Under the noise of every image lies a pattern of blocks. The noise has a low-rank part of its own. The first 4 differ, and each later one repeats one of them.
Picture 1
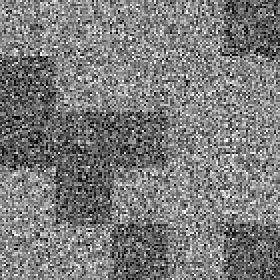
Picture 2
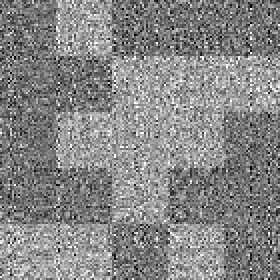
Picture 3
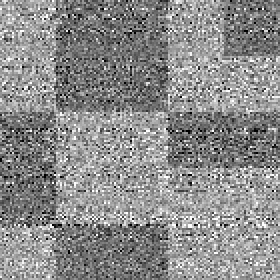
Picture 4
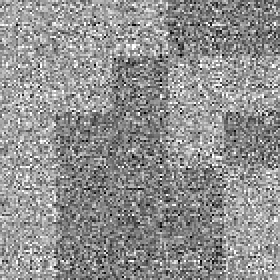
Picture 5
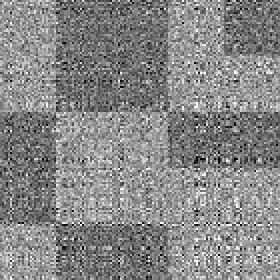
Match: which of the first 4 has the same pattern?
3
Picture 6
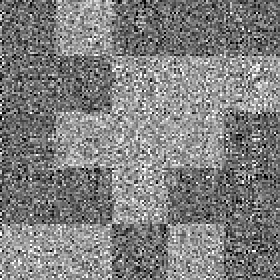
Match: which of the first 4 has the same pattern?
2
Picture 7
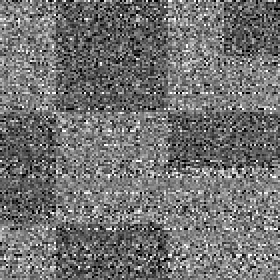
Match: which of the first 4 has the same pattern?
3
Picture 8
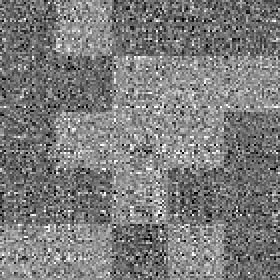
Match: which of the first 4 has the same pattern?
2
